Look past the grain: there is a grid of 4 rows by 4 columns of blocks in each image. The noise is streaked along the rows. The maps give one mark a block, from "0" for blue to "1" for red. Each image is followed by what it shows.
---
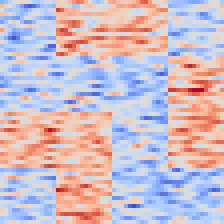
0 1 1 0
0 0 0 1
1 1 0 1
0 1 0 0
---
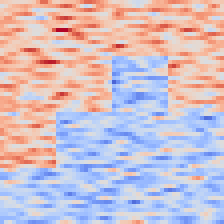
1 1 1 1
1 1 0 1
1 0 0 0
0 0 0 0
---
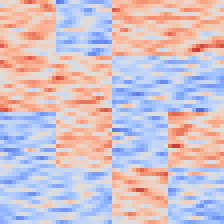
1 0 1 1
1 1 0 0
0 1 0 1
0 0 1 0
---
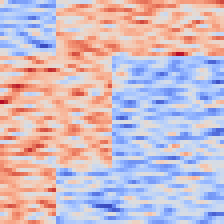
0 1 1 1
1 1 0 0
1 1 0 0
1 0 0 0
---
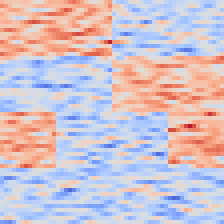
1 1 0 0
0 0 1 1
1 0 0 1
0 0 0 0
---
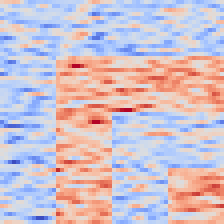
0 0 0 0
0 1 1 1
0 1 0 0
0 1 0 1
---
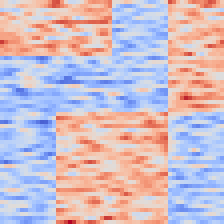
1 1 0 1
0 0 0 1
0 1 1 0
0 1 1 0
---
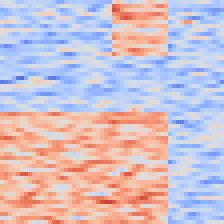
0 0 1 0
0 0 0 0
1 1 1 0
1 1 1 0
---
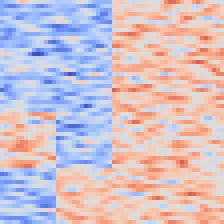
0 0 1 1
0 0 1 1
1 0 1 1
0 1 1 1
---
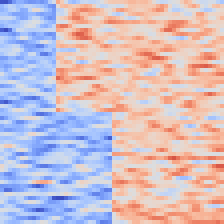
0 1 1 1
0 1 1 1
0 0 1 1
0 0 1 1
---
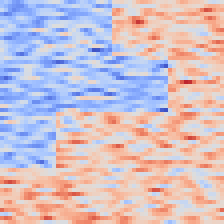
0 0 1 1
0 0 0 1
0 1 1 1
1 1 1 1
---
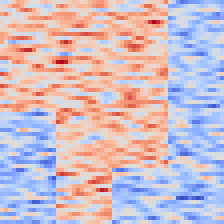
1 1 1 0
1 1 1 0
0 1 1 0
0 1 0 0
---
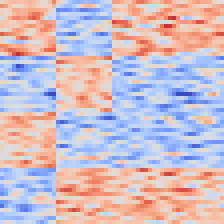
1 0 1 1
0 1 0 0
1 0 0 0
0 1 1 1
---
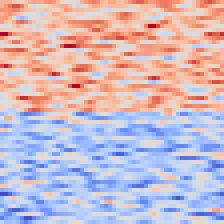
1 1 1 1
1 1 1 1
0 0 0 0
0 0 0 0
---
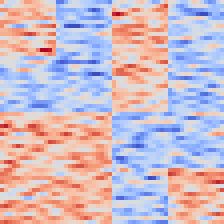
1 0 1 0
0 0 1 0
1 1 0 0
1 1 0 1
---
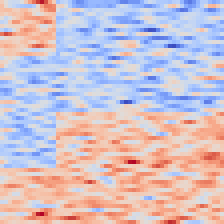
1 0 0 0
0 0 0 0
0 1 1 1
1 1 1 1
